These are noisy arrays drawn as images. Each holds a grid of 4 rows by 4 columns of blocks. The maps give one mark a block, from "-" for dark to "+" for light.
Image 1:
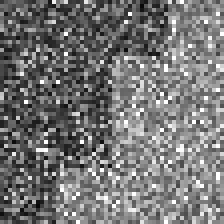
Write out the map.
- - - +
- - + +
- - + +
- + + +
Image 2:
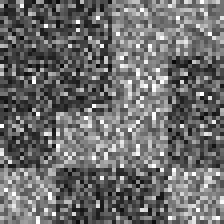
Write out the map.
- - + +
- - + -
- + + -
+ - - +
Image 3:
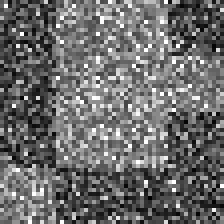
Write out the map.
- + + -
- + + +
- + + -
+ - - -
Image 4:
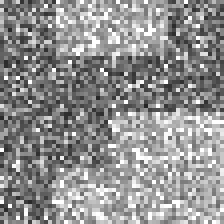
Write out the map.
- + + -
- - - -
- - + +
- + + +
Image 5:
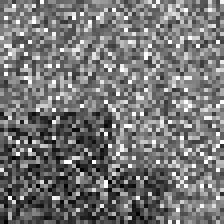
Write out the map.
+ + + +
+ + + +
- - + +
- - - +
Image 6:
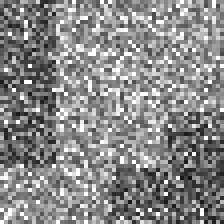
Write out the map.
- + + +
- + + +
- + + -
+ + - -
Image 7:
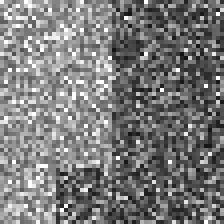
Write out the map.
+ + - -
+ + - -
+ + - -
+ - - -
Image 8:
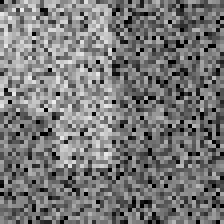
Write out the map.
+ + - -
+ + - -
- + - -
- - - -
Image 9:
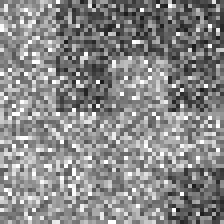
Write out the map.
+ - - -
+ - + -
+ + + +
+ + + -
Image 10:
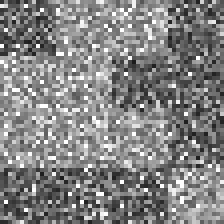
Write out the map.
- + + -
+ + - -
+ + + -
- - - +
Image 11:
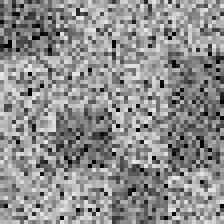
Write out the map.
- + + +
+ + + -
+ - + -
+ + - +
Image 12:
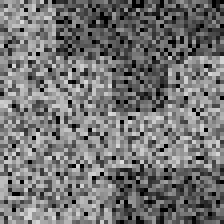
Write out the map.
+ - - -
+ + - +
+ + + +
+ + - -
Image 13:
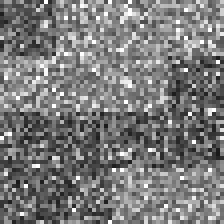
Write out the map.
- + + +
+ + + -
- - - -
- - + +
